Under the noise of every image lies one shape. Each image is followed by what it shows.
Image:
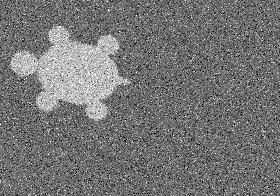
light turtle
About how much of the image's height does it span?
half
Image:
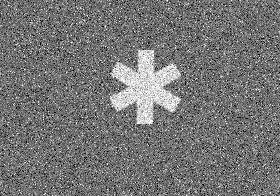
light asterisk, centre
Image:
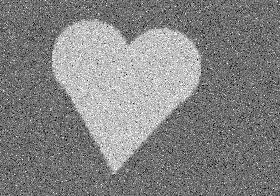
light heart
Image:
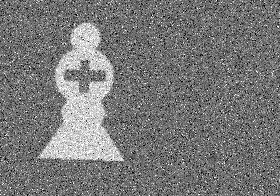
light chess bishop
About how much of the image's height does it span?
two thirds
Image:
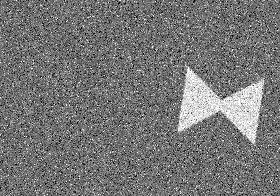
light bow tie, middle right
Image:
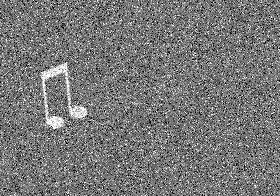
light pair of musical notes, middle left
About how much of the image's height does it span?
a third
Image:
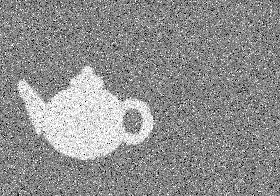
light teapot
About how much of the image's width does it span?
half
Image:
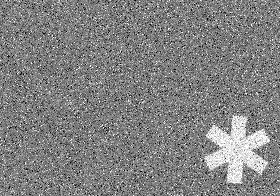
light asterisk, bottom right
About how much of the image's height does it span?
a third
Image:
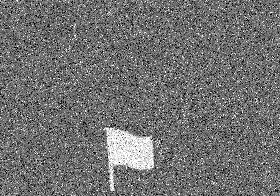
light flag, bottom middle
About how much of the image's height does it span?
a third
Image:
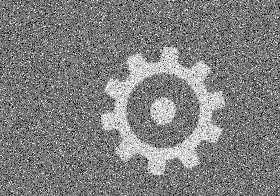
light gear
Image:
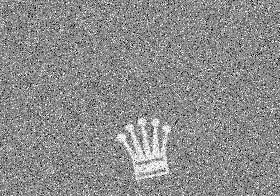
light chess queen, bottom middle
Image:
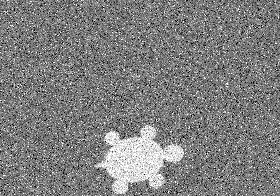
light turtle, bottom middle
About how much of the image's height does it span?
a third
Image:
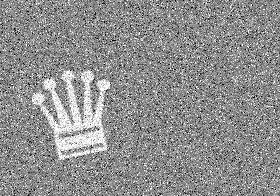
light chess queen
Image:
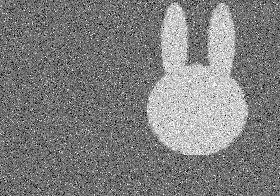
light rabbit's head
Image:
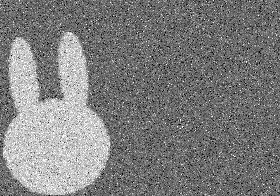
light rabbit's head
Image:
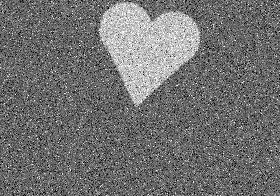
light heart
